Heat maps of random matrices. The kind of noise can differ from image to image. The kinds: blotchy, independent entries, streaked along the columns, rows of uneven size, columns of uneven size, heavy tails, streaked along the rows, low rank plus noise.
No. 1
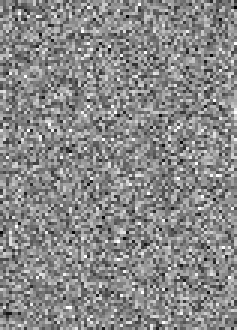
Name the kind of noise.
independent entries
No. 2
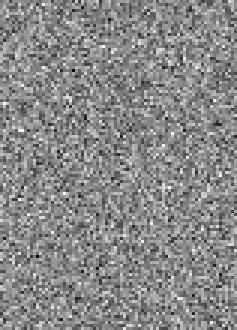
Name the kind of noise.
independent entries
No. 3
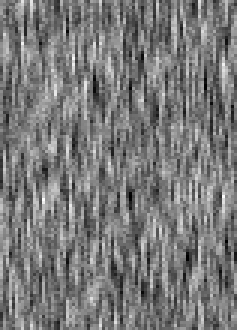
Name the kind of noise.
streaked along the columns
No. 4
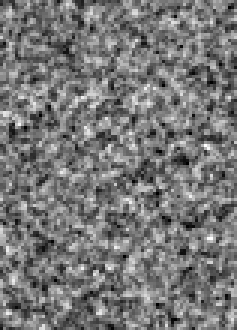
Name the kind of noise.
blotchy
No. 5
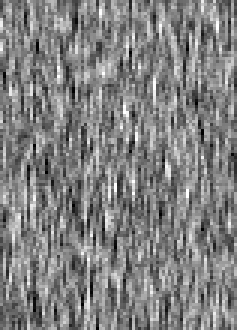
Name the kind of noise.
streaked along the columns
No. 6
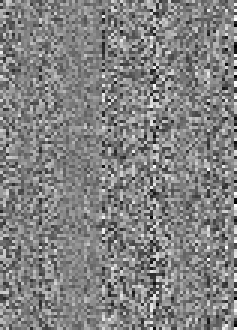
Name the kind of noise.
columns of uneven size
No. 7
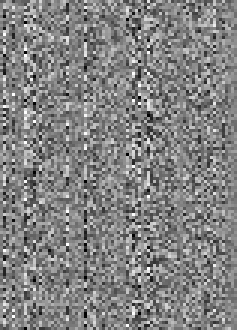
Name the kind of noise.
columns of uneven size
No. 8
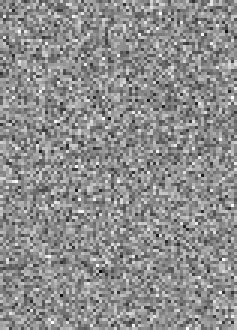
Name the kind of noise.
independent entries
